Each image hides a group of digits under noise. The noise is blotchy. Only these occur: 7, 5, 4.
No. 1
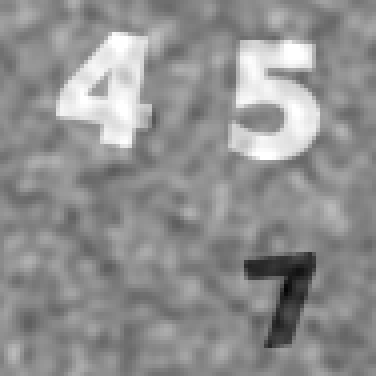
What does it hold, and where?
top left: light 4; top right: light 5; bottom right: dark 7
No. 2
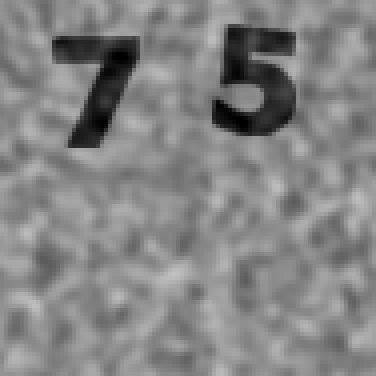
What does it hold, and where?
top left: dark 7; top right: dark 5
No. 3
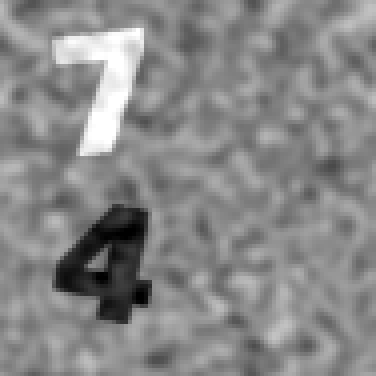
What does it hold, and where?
top left: light 7; bottom left: dark 4
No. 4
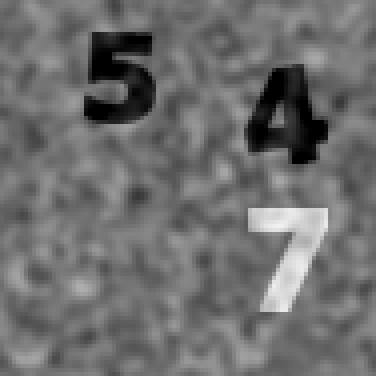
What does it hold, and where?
top left: dark 5; top right: dark 4; bottom right: light 7
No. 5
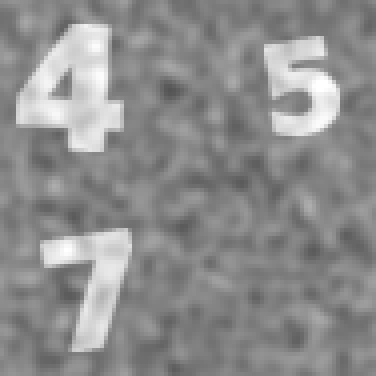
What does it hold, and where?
top left: light 4; top right: light 5; bottom left: light 7
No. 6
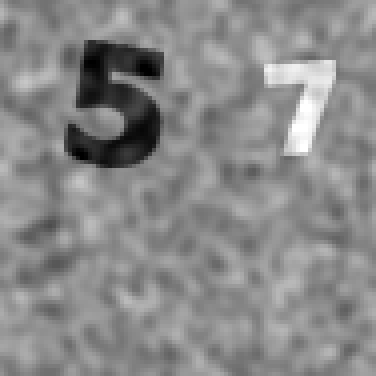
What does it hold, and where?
top left: dark 5; top right: light 7
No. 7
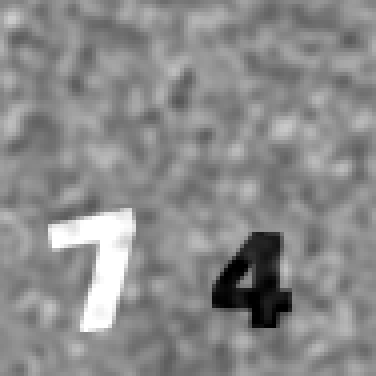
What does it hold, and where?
bottom left: light 7; bottom right: dark 4
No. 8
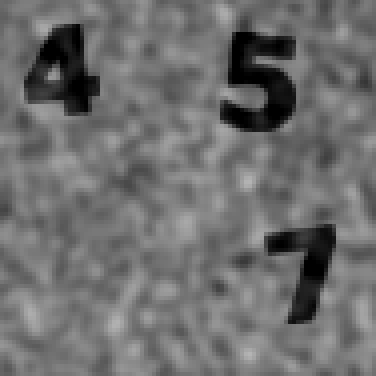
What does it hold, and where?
top left: dark 4; top right: dark 5; bottom right: dark 7
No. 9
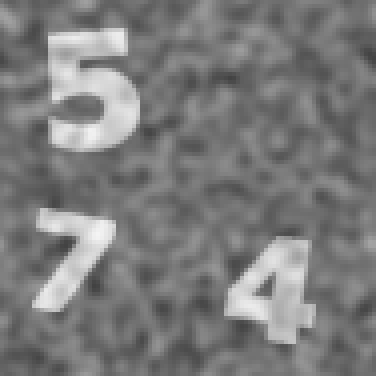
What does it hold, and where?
top left: light 5; bottom left: light 7; bottom right: light 4
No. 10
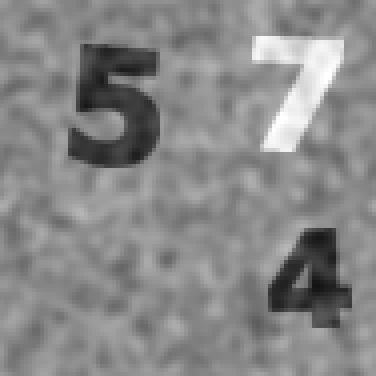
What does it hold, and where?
top left: dark 5; top right: light 7; bottom right: dark 4
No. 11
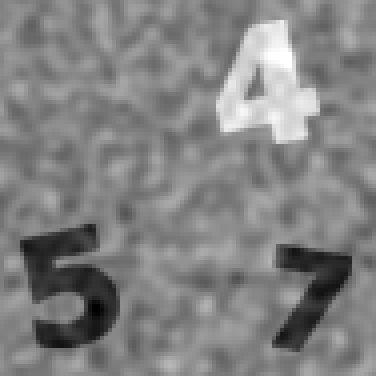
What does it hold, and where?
top right: light 4; bottom left: dark 5; bottom right: dark 7
